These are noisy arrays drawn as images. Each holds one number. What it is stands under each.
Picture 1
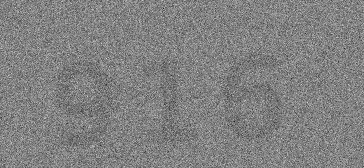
916
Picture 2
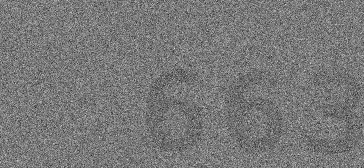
663
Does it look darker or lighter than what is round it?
darker
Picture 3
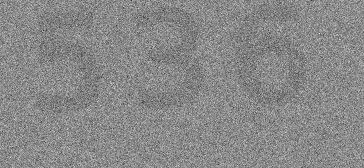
536
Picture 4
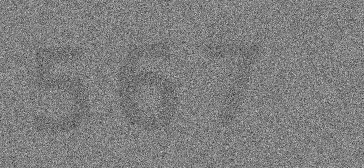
567
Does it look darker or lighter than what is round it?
darker
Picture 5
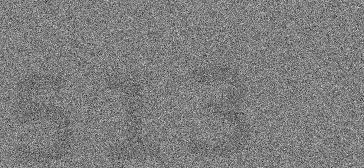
513
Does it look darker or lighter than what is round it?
darker
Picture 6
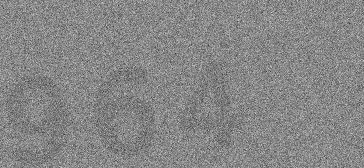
964
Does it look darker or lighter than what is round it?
darker
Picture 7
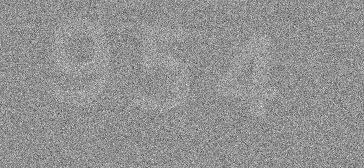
954
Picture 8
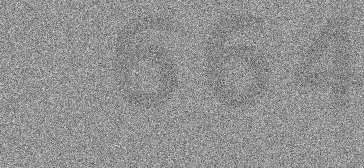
664
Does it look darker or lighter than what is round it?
darker
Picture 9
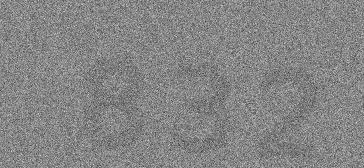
832
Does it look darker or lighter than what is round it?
darker
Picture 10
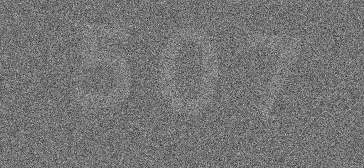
507
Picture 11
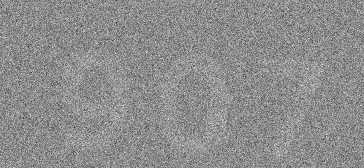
907
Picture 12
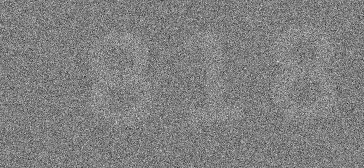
818
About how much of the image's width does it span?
two thirds
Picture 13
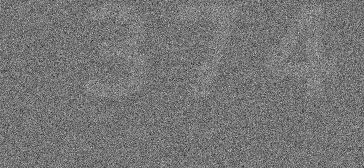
374
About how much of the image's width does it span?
two thirds
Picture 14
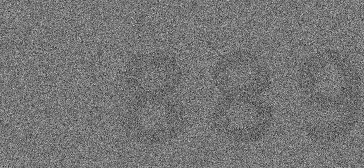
889
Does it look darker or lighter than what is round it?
darker
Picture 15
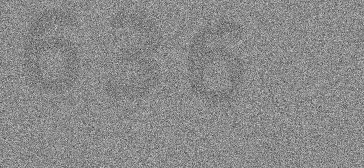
636
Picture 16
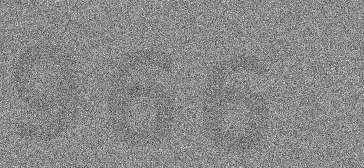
966
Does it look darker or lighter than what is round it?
darker
